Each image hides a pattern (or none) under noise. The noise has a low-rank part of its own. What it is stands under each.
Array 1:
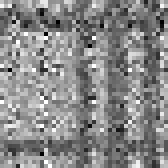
bands of rows crossing bands of columns
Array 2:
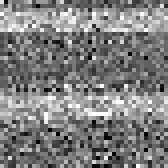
bands of rows
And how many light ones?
2
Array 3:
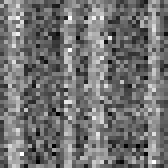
bands of columns
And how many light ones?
4
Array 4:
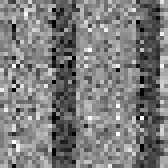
bands of columns
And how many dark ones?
2
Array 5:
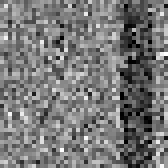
one band of columns
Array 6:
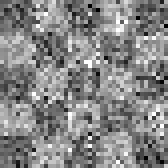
a checkerboard
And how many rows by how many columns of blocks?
5 by 5
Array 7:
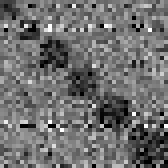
blocks along the diagonal
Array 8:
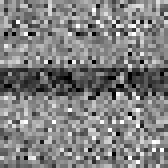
one band of rows
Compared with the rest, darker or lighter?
darker
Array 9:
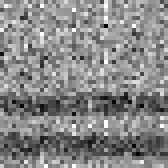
bands of rows
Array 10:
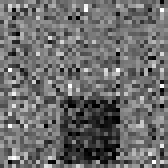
one block
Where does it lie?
bottom middle
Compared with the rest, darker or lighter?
darker
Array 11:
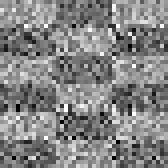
a checkerboard
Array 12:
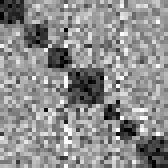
blocks along the diagonal
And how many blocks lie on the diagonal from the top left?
7
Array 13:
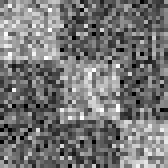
blocks along the diagonal
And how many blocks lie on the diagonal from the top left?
3
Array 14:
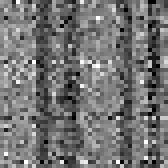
bands of columns
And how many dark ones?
4
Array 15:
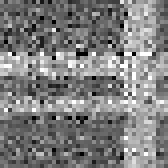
bands of rows crossing bands of columns
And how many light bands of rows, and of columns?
2 and 1
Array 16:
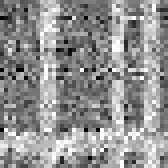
bands of rows crossing bands of columns
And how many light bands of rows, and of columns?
1 and 3
